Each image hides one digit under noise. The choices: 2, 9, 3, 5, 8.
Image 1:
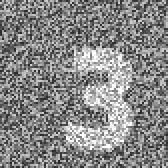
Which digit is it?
3
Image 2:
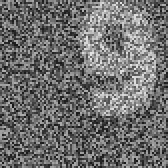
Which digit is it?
9
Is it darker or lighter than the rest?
lighter
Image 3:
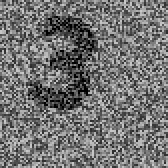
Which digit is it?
3
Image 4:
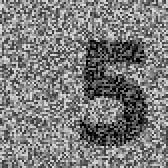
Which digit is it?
5
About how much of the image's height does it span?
two thirds
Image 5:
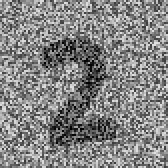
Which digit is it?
2
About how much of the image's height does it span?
two thirds
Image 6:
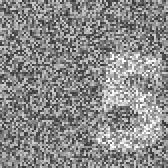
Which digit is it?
5
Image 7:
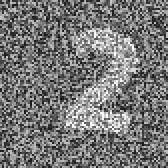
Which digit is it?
2
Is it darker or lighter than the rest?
lighter
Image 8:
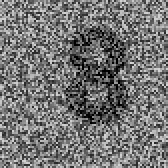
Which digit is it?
8
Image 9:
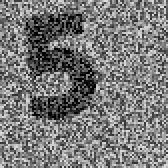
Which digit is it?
5
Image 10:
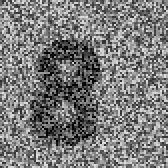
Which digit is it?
8
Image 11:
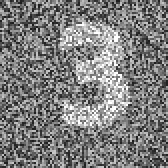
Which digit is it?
3
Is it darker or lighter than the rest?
lighter
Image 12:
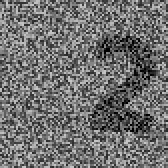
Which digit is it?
2
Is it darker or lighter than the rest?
darker
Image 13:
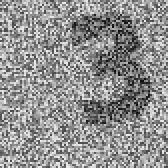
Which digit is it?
3
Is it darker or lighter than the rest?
darker
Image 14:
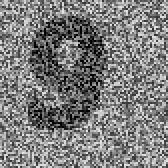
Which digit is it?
9
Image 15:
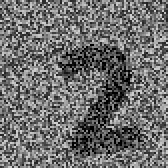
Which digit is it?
2
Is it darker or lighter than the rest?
darker
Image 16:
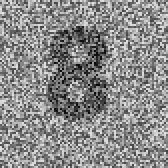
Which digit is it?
8
